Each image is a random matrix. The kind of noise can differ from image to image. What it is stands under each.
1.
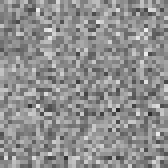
low rank plus noise
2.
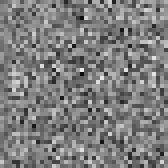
low rank plus noise
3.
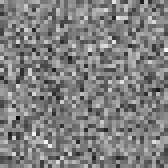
independent entries
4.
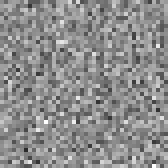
low rank plus noise
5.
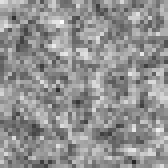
blotchy
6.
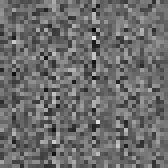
columns of uneven size
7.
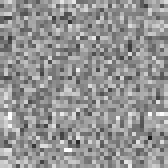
low rank plus noise
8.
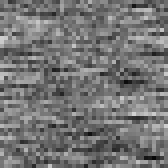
streaked along the rows
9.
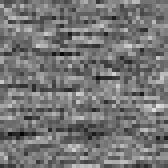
streaked along the rows
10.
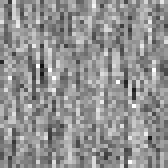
streaked along the columns
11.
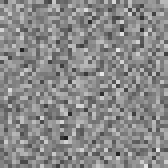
low rank plus noise
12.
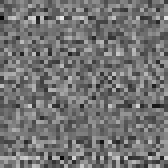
rows of uneven size
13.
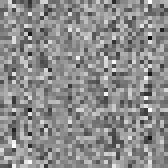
columns of uneven size
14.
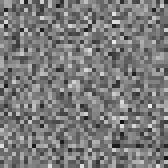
low rank plus noise
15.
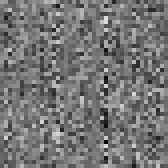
columns of uneven size
